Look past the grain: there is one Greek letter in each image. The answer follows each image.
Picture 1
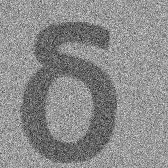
delta
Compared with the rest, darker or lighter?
darker
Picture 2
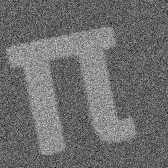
pi
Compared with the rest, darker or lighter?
lighter
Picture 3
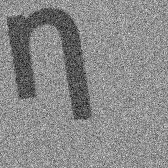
eta
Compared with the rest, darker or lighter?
darker
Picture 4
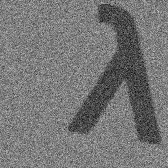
lambda
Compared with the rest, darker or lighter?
darker
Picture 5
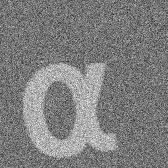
alpha
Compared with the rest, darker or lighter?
lighter
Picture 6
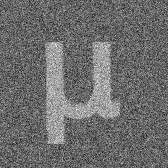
mu
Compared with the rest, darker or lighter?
lighter
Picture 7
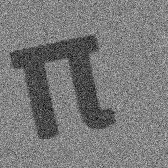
pi
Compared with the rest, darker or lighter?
darker
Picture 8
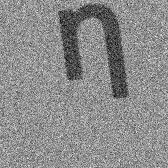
eta
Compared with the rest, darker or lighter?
darker
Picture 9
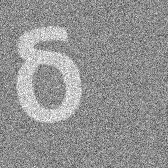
delta
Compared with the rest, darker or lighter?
lighter
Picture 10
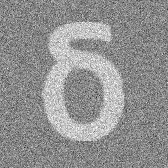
delta
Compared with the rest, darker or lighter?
lighter
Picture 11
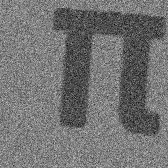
pi
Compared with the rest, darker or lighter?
darker
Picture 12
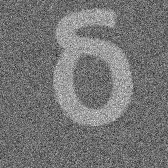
delta
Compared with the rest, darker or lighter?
lighter
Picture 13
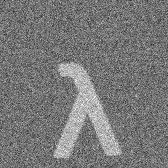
lambda
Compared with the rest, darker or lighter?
lighter
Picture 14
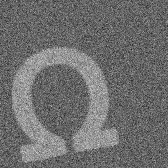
omega
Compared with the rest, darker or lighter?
lighter
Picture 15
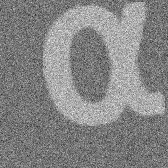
alpha
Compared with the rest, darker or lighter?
lighter
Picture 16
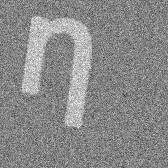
eta
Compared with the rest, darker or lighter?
lighter
